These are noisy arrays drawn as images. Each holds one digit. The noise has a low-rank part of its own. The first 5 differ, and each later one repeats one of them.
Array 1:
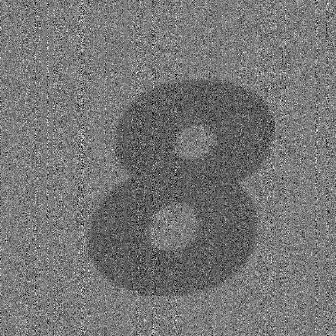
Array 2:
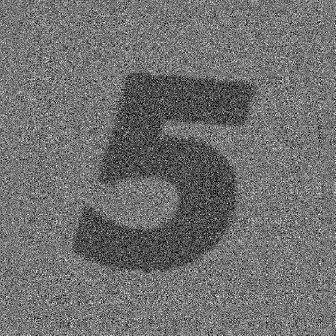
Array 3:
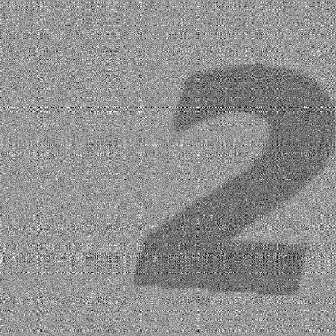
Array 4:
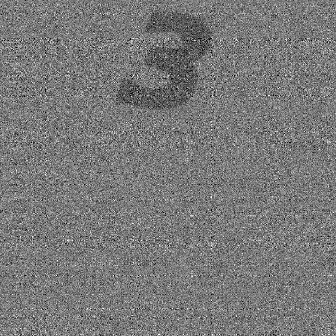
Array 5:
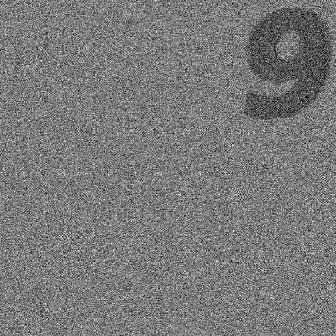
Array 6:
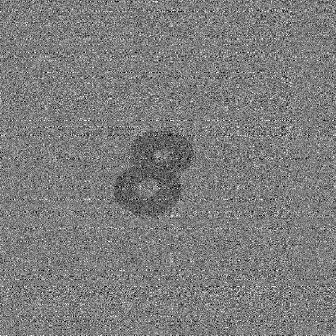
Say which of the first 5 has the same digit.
1
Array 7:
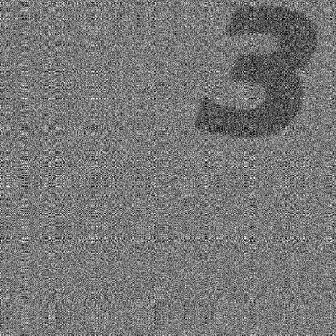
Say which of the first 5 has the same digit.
4
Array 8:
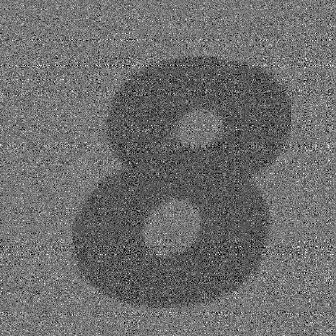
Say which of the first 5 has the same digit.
1
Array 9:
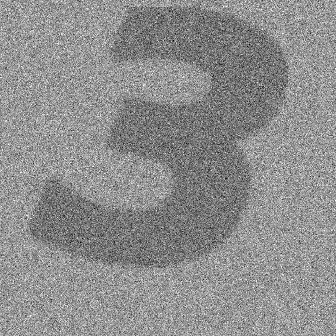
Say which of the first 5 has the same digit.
4
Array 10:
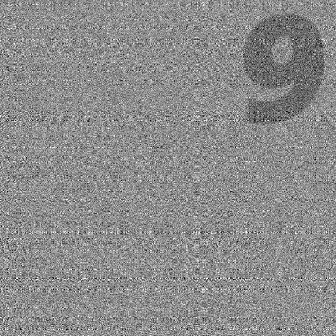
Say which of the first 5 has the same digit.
5
